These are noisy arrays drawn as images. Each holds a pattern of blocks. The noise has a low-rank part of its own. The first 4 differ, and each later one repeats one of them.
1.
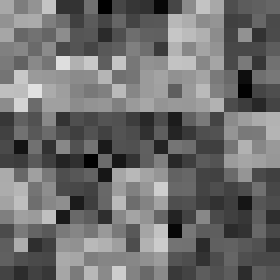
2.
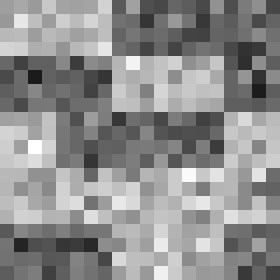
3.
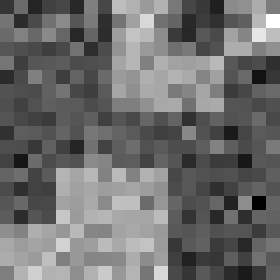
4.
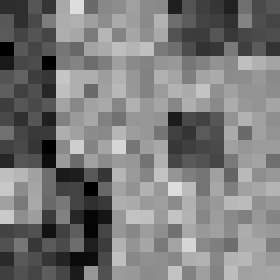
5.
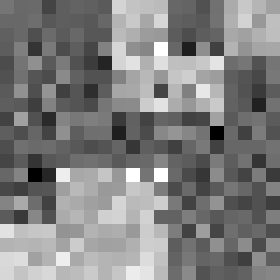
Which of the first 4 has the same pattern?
3
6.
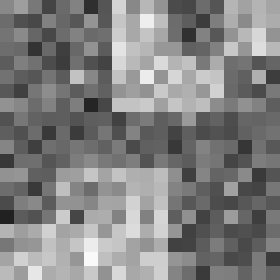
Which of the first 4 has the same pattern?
3
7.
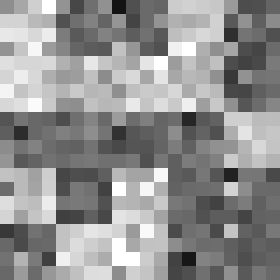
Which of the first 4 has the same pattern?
1
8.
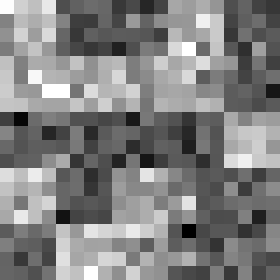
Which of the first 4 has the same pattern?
1
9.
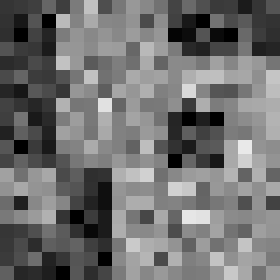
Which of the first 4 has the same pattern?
4
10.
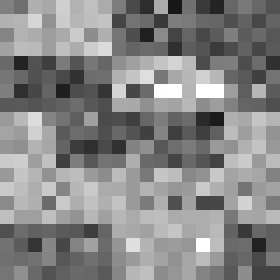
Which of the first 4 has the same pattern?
2
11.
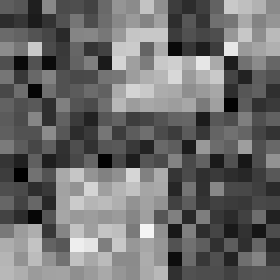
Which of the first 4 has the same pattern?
3
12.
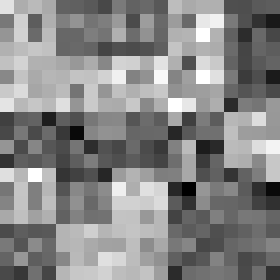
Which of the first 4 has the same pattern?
1
